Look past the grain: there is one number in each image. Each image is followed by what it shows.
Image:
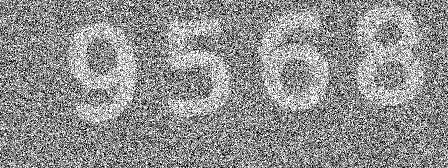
9568
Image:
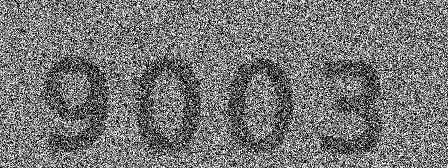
9003
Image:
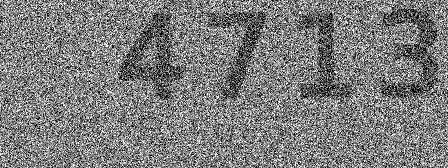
4713
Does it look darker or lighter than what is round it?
darker
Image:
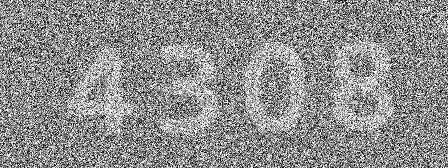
4308
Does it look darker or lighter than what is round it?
lighter
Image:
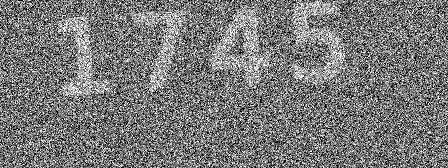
1745
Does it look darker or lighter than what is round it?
lighter
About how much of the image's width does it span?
two thirds
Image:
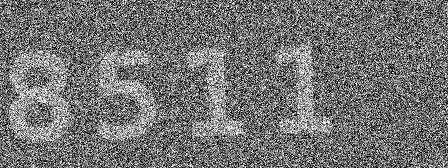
8511
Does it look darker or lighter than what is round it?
lighter
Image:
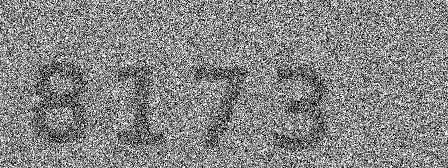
8173
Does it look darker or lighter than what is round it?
darker
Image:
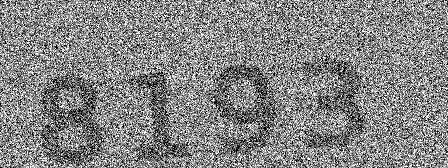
8193
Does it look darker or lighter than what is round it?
darker
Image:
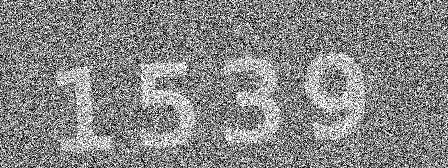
1539
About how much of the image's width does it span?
two thirds
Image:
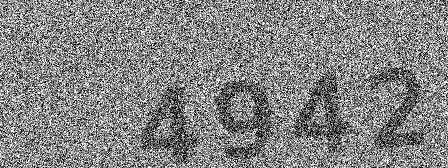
4942
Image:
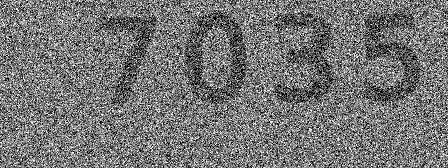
7035
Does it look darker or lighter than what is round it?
darker
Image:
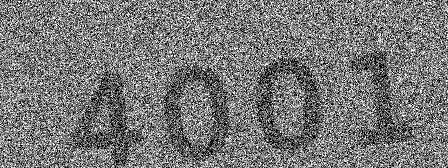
4001
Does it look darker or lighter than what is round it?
darker
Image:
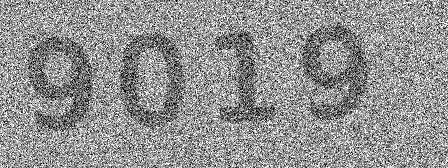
9019
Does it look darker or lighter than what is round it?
darker
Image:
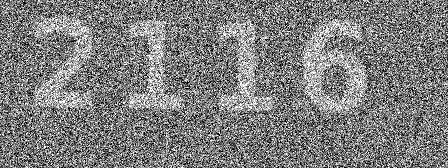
2116
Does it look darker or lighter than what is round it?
lighter
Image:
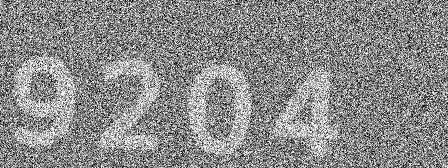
9204
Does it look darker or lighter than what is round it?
lighter
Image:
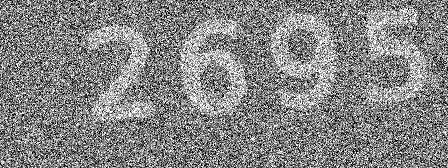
2695
